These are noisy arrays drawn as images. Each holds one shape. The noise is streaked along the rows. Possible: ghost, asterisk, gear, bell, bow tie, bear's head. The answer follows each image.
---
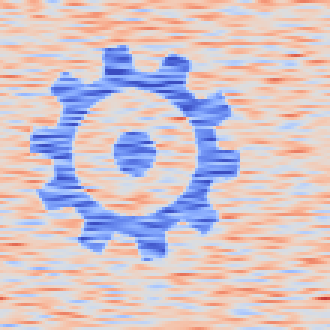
gear
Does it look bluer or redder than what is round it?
bluer
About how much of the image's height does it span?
two thirds
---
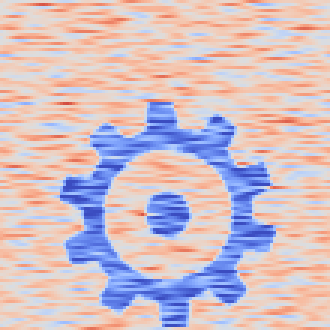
gear
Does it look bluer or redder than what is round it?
bluer
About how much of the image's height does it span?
two thirds
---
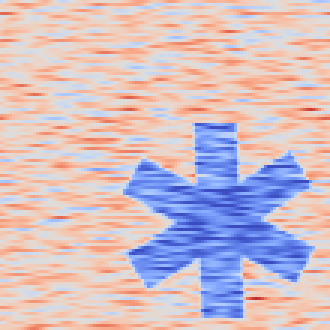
asterisk
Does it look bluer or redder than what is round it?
bluer
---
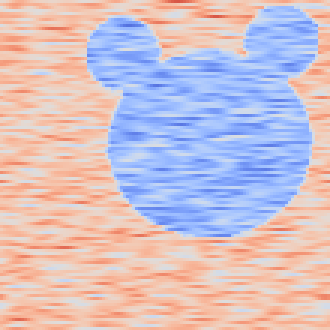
bear's head
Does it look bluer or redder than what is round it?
bluer
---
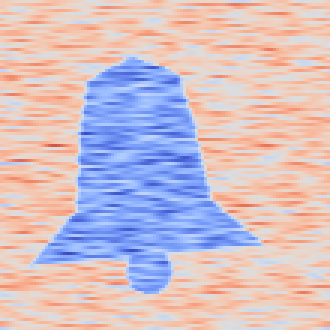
bell
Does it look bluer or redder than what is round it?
bluer
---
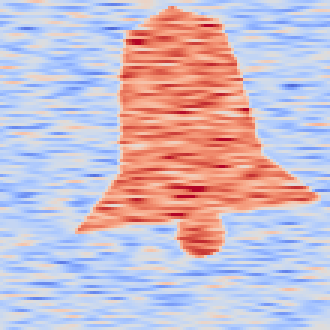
bell
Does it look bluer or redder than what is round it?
redder
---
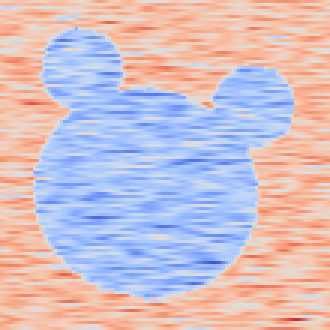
bear's head
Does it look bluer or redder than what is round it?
bluer
